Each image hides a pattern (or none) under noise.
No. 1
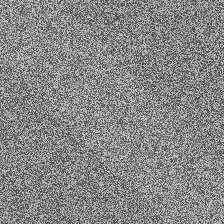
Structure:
a diagonal band
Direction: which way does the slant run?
top left to bottom right
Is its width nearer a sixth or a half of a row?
a half
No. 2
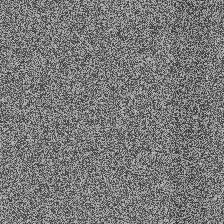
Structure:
one band of columns
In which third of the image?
right
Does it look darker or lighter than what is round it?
darker
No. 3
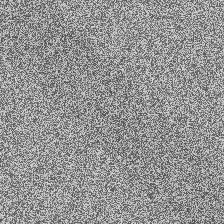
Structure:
a diagonal band
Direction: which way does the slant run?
top left to bottom right
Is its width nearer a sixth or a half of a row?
a half
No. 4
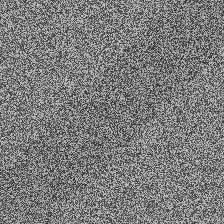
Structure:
a diagonal band
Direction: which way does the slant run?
bottom left to top right
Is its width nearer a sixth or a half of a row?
a half
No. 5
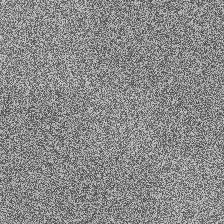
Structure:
blocks along the diagonal
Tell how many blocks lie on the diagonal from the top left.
3
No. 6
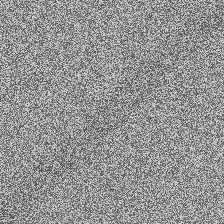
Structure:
a diagonal band
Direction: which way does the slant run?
bottom left to top right
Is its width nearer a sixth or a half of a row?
a sixth
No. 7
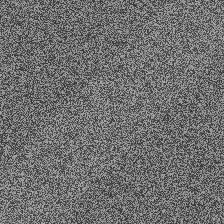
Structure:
a diagonal band
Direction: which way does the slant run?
bottom left to top right
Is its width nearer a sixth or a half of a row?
a half
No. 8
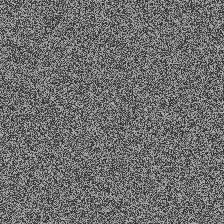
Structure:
only noise
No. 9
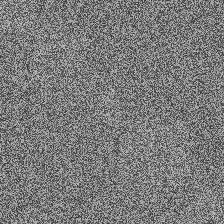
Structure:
blocks along the diagonal
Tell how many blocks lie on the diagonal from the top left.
5
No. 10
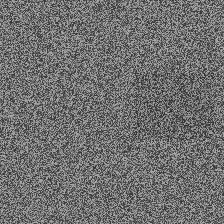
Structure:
one block
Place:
middle right
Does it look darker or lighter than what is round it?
darker
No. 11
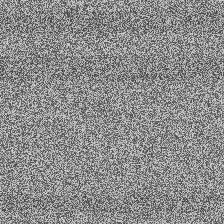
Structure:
bands of rows
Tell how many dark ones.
3
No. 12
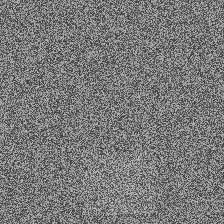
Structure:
one block
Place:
bottom middle
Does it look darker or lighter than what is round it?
lighter
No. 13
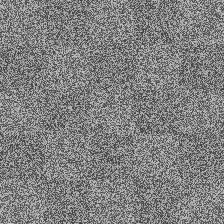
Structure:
a checkerboard
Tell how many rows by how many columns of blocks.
5 by 5
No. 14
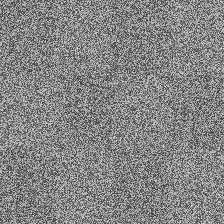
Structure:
a checkerboard
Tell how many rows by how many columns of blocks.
3 by 4
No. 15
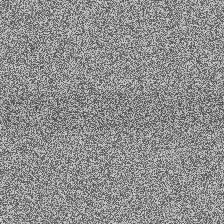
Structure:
one band of rows
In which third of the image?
middle
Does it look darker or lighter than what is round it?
darker
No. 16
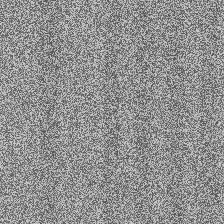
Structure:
bands of columns
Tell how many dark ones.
5
